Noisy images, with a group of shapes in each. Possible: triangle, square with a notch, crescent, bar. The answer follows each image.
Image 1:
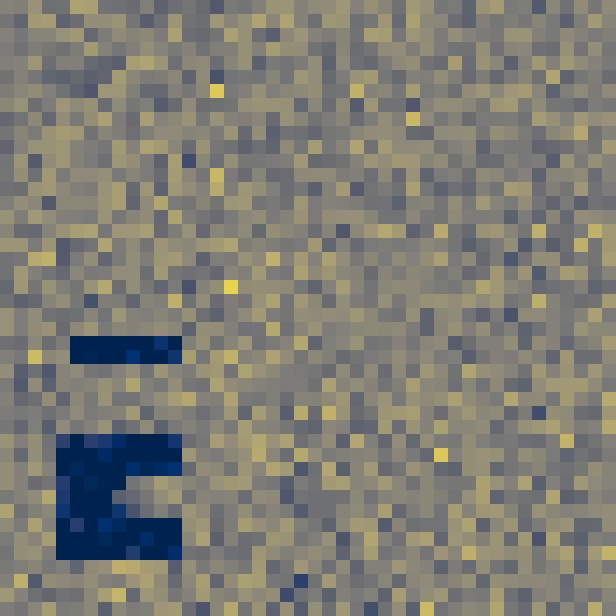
middle left: dark bar; bottom left: dark square with a notch
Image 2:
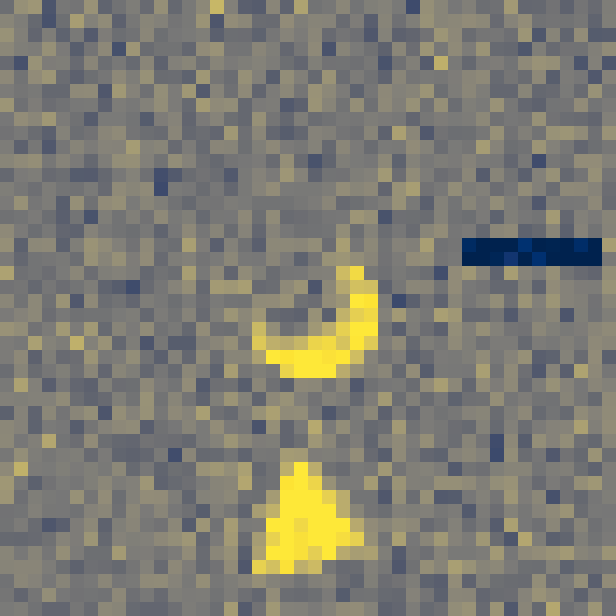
centre: light crescent; middle right: dark bar; bottom middle: light triangle
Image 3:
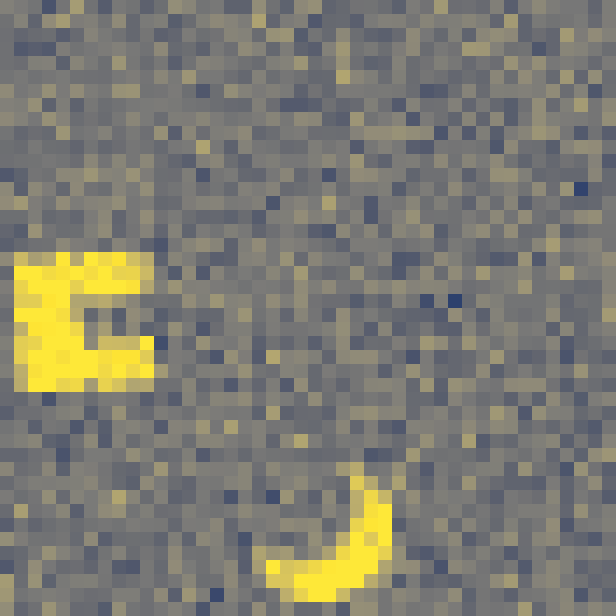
middle left: light square with a notch; bottom middle: light crescent
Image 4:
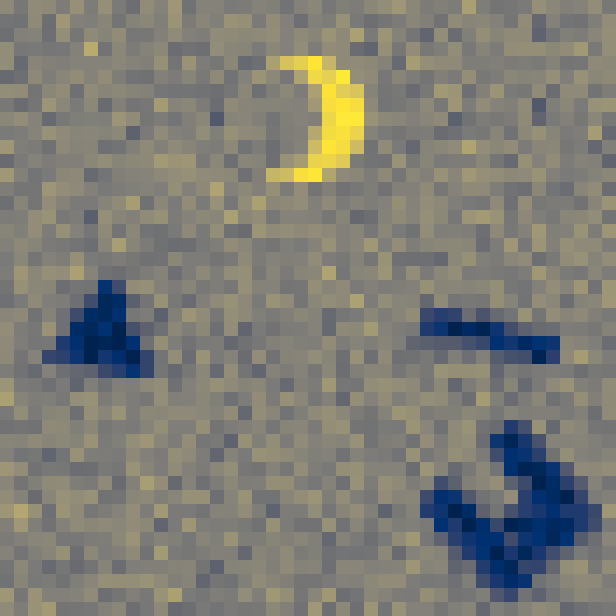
top middle: light crescent; middle left: dark triangle; middle right: dark bar; bottom right: dark square with a notch
